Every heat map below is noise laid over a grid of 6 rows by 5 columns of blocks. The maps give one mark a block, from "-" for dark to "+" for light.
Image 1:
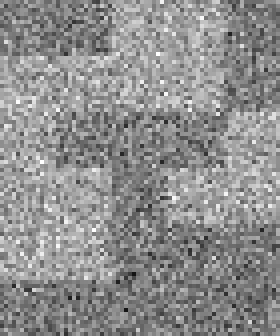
--++-
++++-
+---+
++-++
++---
-----
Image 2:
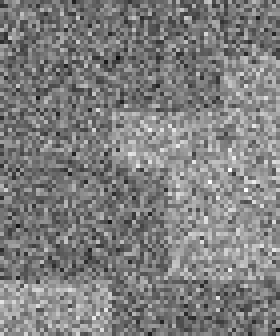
-----
----+
--+++
---++
---++
++---
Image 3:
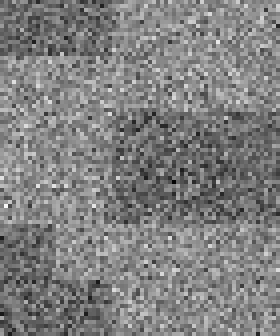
--+++
+++++
++---
++---
-++++
--+++
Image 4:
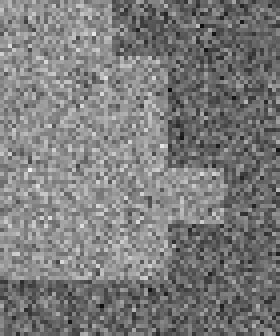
++---
+++--
+++--
++++-
+++--
-----
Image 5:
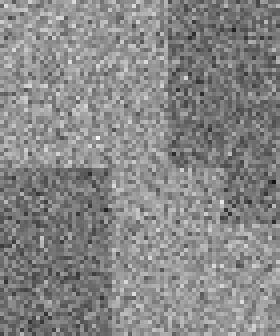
+++--
+++--
+++--
--++-
--+++
--+++
